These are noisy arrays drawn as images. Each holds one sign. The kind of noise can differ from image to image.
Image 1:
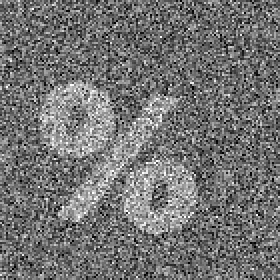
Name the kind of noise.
independent entries
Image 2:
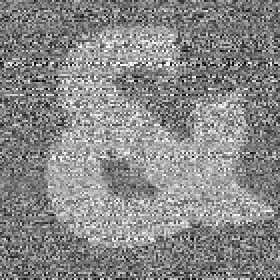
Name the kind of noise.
rows of uneven size
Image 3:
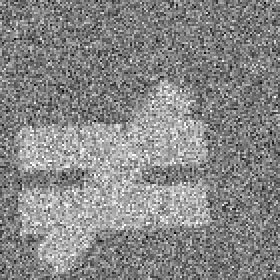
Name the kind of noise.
independent entries
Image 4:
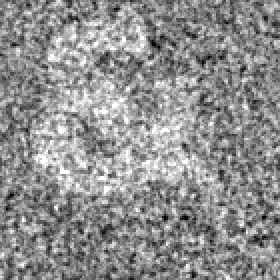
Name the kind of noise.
blotchy
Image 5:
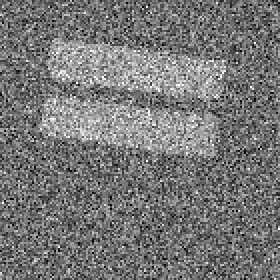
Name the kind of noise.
independent entries
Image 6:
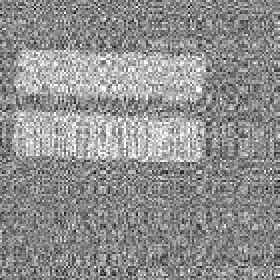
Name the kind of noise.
low rank plus noise
